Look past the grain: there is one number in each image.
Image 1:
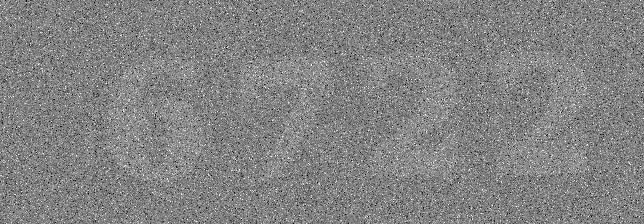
6722
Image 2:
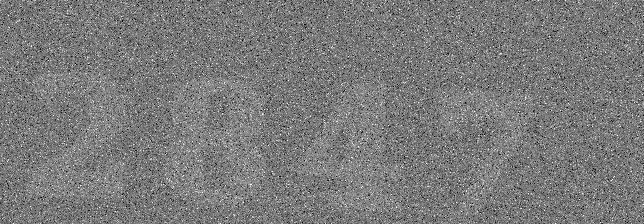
2847
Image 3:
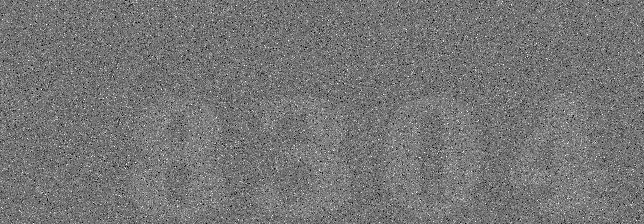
8304
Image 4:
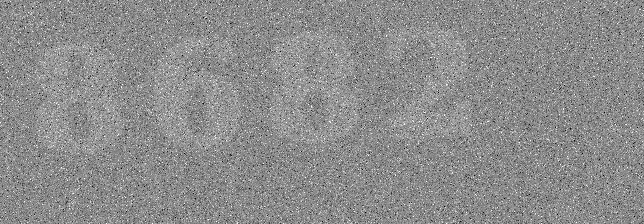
8682
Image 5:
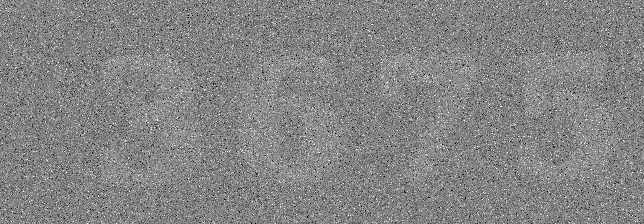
3675
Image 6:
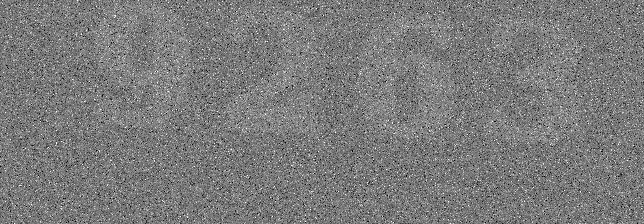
9263
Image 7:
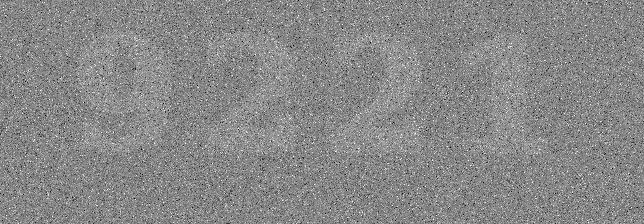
9221
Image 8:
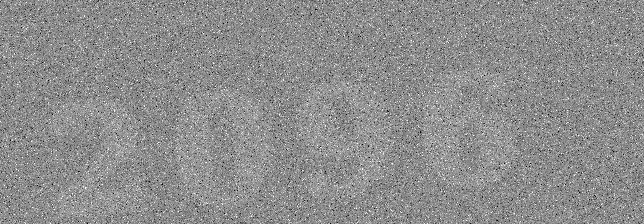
2096
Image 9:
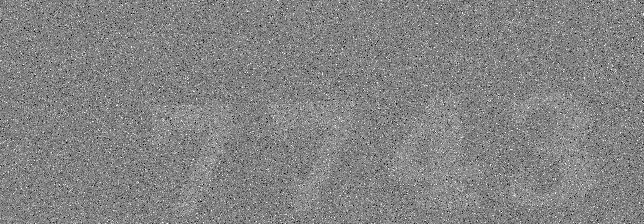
7743
